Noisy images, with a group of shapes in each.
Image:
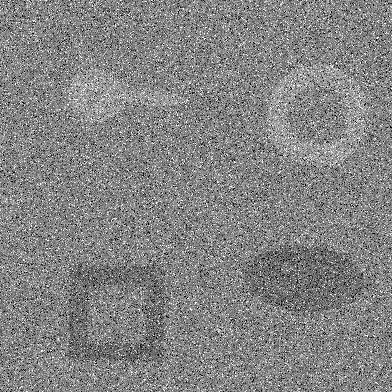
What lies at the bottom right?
ellipse
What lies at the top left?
lollipop
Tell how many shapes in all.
4
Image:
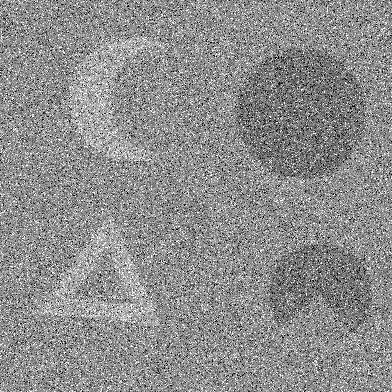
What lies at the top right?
disc
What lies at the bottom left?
triangle frame
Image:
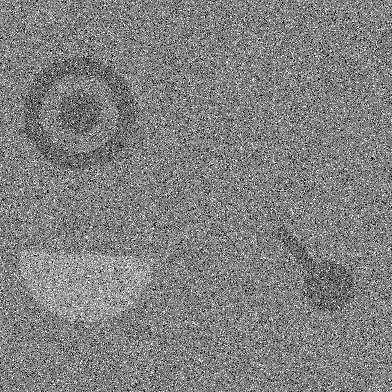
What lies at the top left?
bullseye
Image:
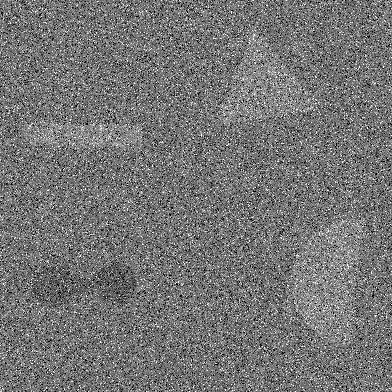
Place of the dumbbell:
bottom left
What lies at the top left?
bar
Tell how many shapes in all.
4
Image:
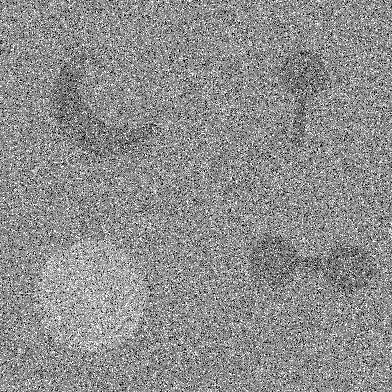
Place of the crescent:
top left
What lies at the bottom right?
dumbbell
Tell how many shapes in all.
4
